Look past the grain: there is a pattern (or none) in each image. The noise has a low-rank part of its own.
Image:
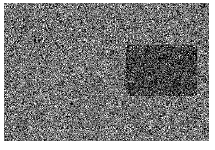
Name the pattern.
one block
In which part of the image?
middle right
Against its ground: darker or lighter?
darker
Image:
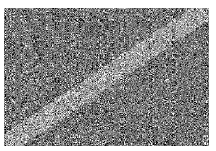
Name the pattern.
a diagonal band
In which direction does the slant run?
bottom left to top right
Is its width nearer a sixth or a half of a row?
a sixth
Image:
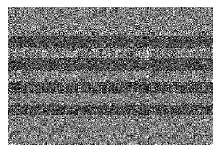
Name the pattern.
bands of rows
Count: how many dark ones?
4
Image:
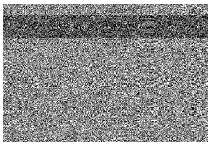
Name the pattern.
one band of rows
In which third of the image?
top
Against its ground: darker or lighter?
darker
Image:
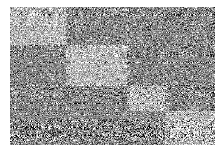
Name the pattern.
blocks along the diagonal
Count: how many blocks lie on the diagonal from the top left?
4
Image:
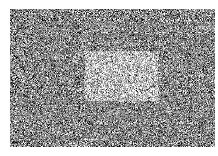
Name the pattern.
one block
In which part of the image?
centre
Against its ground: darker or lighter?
lighter
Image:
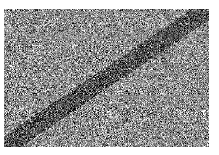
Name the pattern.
a diagonal band
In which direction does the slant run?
bottom left to top right
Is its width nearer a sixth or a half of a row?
a sixth
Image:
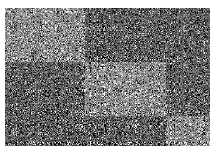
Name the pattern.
blocks along the diagonal
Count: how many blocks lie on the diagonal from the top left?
3
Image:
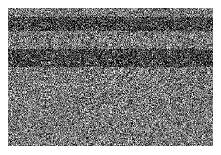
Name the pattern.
bands of rows
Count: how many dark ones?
2
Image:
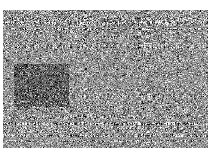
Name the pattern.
one block
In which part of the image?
middle left
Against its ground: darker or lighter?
darker
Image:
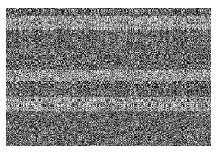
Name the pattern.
bands of rows
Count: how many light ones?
3
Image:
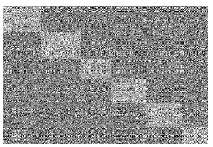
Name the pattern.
blocks along the diagonal
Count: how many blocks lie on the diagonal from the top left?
6
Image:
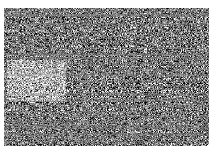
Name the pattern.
one block
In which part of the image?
middle left
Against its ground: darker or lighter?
lighter
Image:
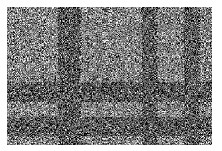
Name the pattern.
bands of rows crossing bands of columns
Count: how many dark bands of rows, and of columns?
2 and 3
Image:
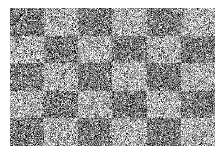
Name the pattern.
a checkerboard
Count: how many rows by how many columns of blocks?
5 by 6
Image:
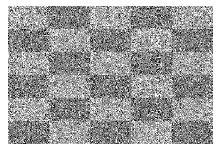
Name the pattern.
a checkerboard
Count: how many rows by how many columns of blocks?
6 by 5
